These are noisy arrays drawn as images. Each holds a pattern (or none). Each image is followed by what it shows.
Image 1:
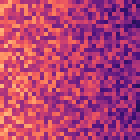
a smooth slope
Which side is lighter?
left
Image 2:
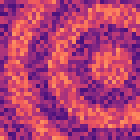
rings round one point
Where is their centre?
middle right
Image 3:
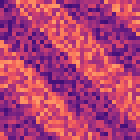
diagonal stripes
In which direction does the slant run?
top left to bottom right
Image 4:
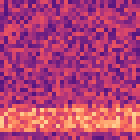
one horizontal stripe
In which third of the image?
bottom
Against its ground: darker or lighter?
lighter
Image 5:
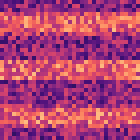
horizontal stripes
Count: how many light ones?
3
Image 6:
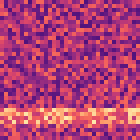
one horizontal stripe
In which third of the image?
bottom
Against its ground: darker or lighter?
lighter
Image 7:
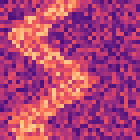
a wavy band
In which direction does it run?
top to bottom
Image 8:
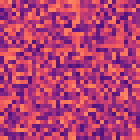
only noise
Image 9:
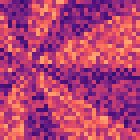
spokes from one point
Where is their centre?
middle left
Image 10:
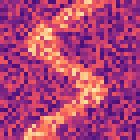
a wavy band
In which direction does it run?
top to bottom
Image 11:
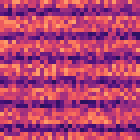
horizontal stripes
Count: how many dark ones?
6
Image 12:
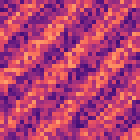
diagonal stripes
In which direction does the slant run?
bottom left to top right
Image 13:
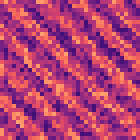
diagonal stripes
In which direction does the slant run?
top left to bottom right
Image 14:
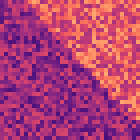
a sharp edge
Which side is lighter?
top right
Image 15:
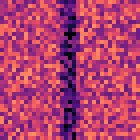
one vertical stripe
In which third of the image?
middle
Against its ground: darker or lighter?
darker
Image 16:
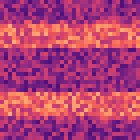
horizontal stripes
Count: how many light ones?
2
